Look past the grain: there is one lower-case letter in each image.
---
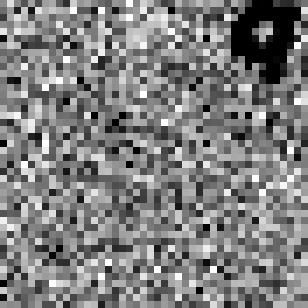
q
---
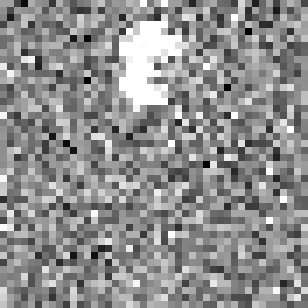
t
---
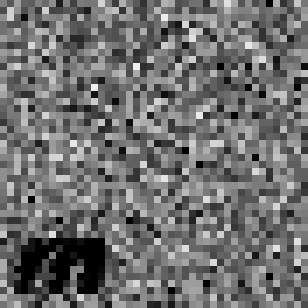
m
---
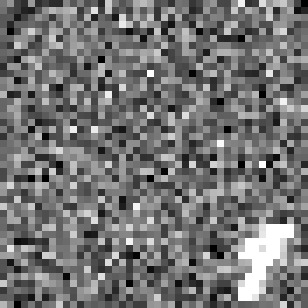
f
